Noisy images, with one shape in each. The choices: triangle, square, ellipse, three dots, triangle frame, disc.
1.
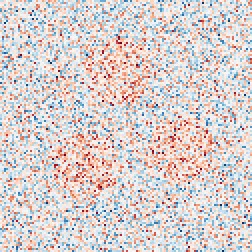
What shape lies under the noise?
three dots
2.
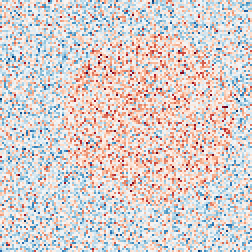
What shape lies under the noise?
disc
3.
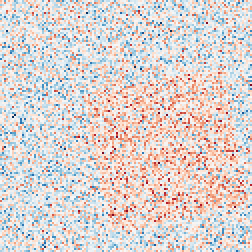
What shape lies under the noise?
square
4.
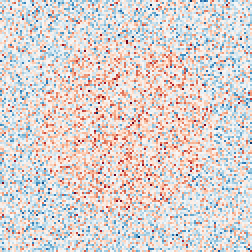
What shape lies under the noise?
disc
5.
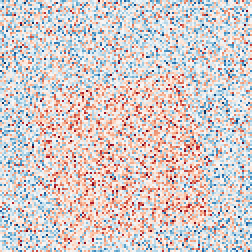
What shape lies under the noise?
square
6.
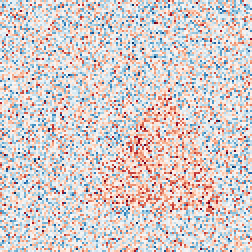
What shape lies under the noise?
triangle
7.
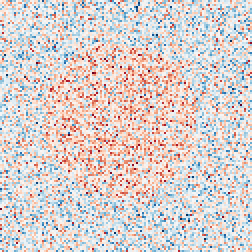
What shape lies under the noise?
disc
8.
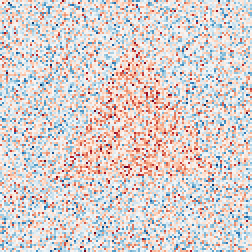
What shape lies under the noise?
triangle
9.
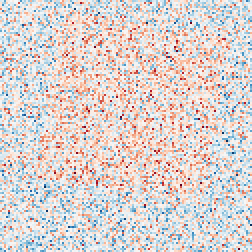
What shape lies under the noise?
square
